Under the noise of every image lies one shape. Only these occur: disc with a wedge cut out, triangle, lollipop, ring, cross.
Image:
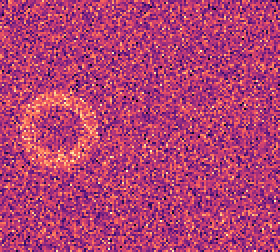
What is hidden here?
light ring, middle left
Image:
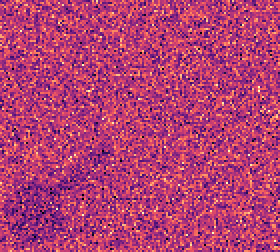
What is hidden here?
dark lollipop, bottom left
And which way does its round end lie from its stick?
down and left
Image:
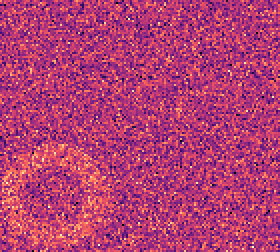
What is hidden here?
light ring, bottom left
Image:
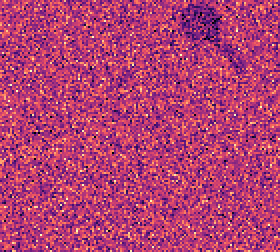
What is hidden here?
dark lollipop, top right
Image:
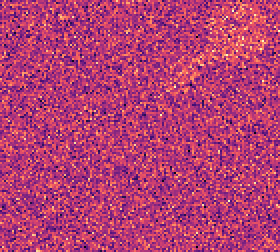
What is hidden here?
light lollipop, top right
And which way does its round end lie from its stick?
up and right
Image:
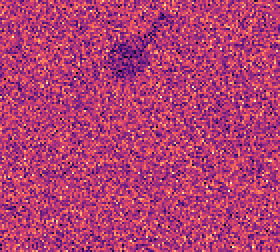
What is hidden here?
dark lollipop, top middle
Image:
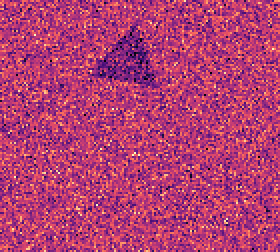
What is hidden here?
dark triangle, top middle
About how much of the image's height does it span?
a quarter
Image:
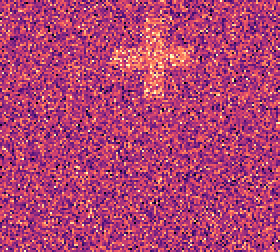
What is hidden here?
light cross, top middle
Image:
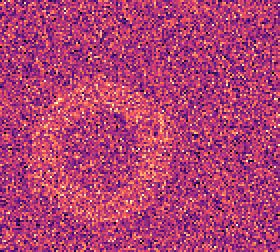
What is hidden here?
light ring
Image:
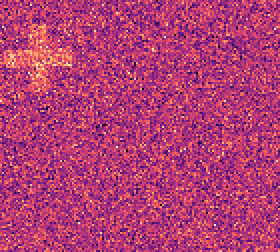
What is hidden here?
light cross, top left
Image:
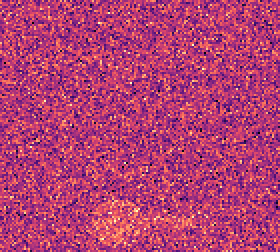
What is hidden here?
light lollipop, bottom middle
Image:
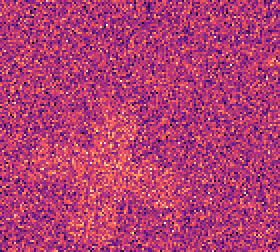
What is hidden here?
light cross
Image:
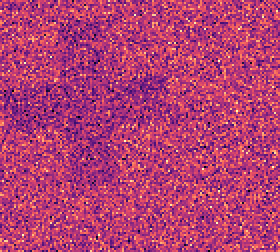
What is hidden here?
dark cross
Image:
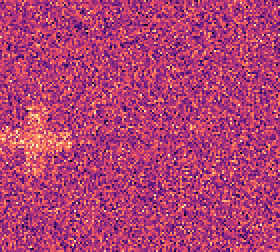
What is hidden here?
light cross, middle left
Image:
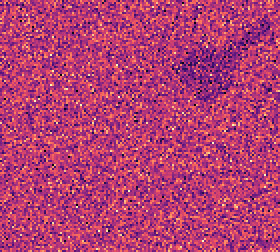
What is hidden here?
dark lollipop, top right
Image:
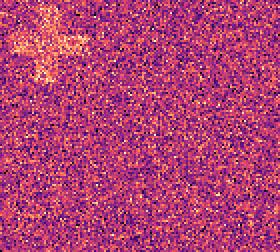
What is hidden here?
light cross, top left
